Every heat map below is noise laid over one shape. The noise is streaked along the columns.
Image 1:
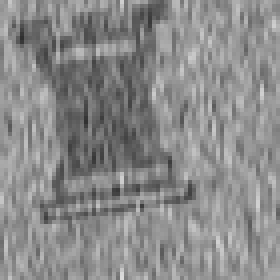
chess rook
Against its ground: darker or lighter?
darker
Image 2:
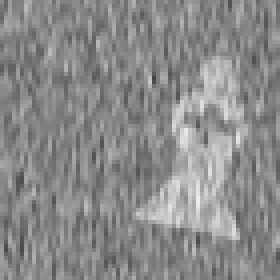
chess bishop
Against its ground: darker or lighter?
lighter
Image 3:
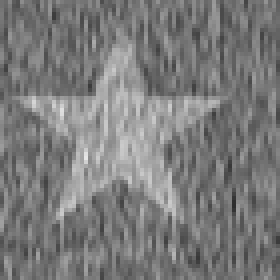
star
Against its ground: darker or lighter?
lighter
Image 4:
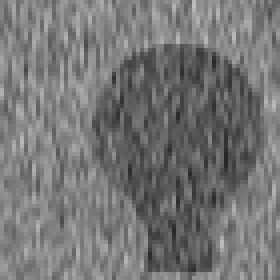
light bulb
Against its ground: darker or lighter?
darker
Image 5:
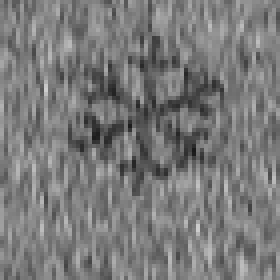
snowflake
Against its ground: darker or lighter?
darker
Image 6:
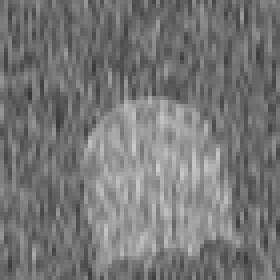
ghost
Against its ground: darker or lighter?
lighter
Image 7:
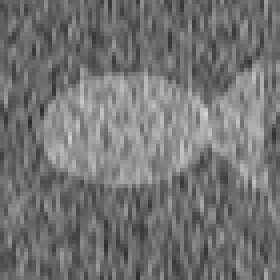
fish
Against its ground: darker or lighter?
lighter
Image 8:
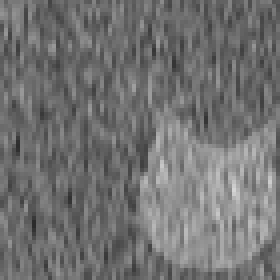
cat's head
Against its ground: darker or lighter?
lighter
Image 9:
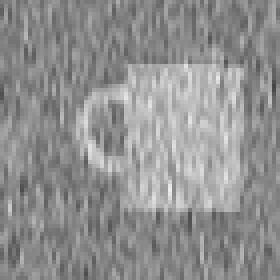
cup
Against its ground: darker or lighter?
lighter
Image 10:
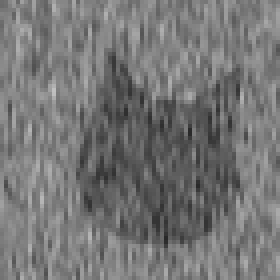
cat's head
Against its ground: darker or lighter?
darker
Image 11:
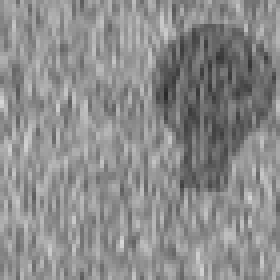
light bulb
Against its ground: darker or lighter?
darker
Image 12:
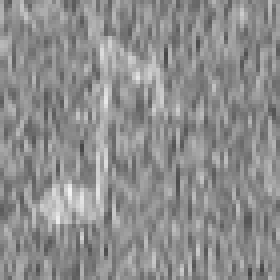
musical note
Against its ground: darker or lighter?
lighter
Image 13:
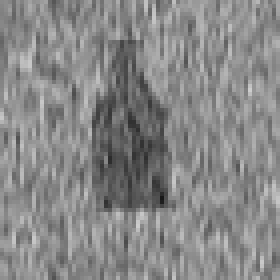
bottle
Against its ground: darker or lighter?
darker
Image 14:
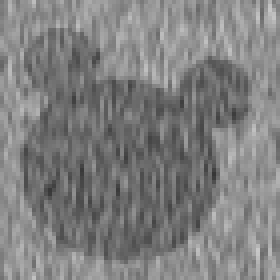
bear's head
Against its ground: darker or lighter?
darker
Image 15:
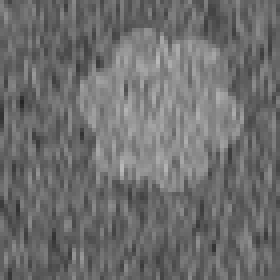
flower
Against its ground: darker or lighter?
lighter
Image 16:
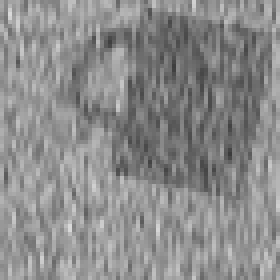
cup
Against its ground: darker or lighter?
darker
